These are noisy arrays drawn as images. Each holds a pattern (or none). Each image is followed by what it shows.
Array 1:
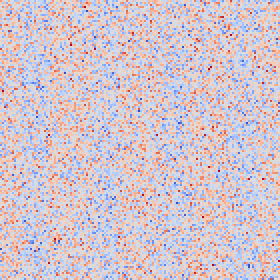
vertical stripes
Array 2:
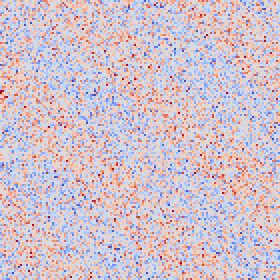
diagonal stripes
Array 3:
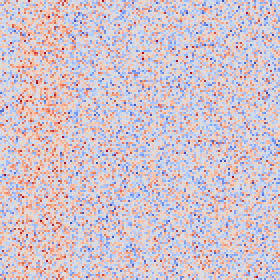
one vertical stripe
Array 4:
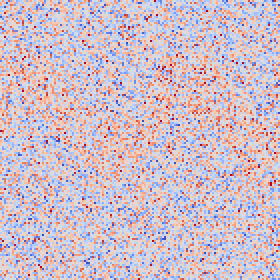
a wavy band
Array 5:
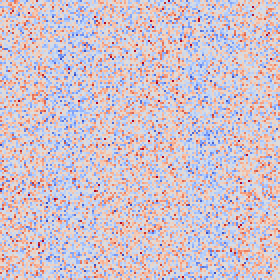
vertical stripes
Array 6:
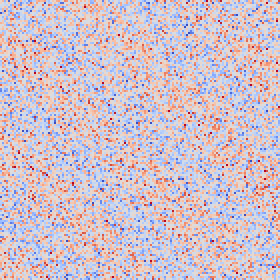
diagonal stripes
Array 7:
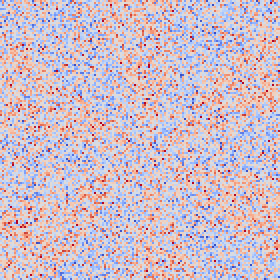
spokes from one point
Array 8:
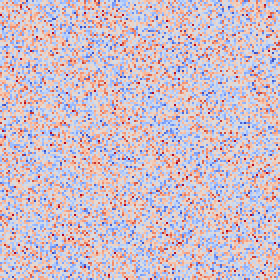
diagonal stripes
